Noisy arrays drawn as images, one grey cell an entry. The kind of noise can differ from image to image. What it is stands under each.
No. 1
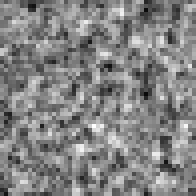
blotchy
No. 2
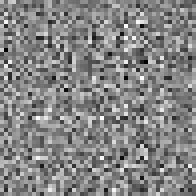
low rank plus noise
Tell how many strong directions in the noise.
three or four
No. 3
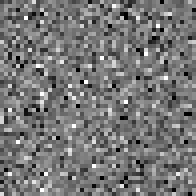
heavy tails
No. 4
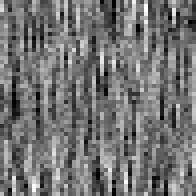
streaked along the columns
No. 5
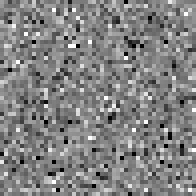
heavy tails
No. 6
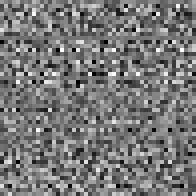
rows of uneven size
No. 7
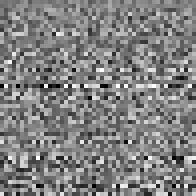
rows of uneven size
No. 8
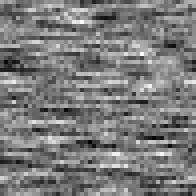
streaked along the rows
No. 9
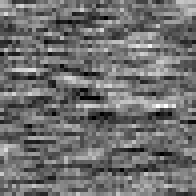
streaked along the rows
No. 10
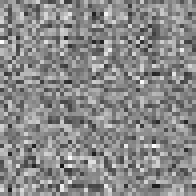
low rank plus noise
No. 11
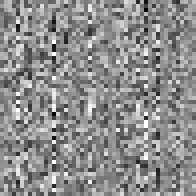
columns of uneven size
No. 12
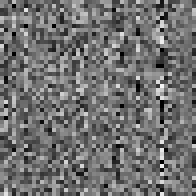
columns of uneven size
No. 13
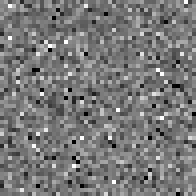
heavy tails
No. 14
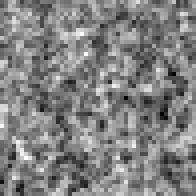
blotchy
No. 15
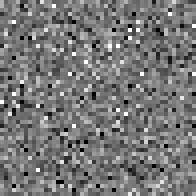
heavy tails
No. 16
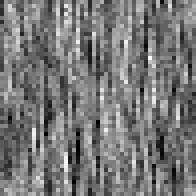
streaked along the columns
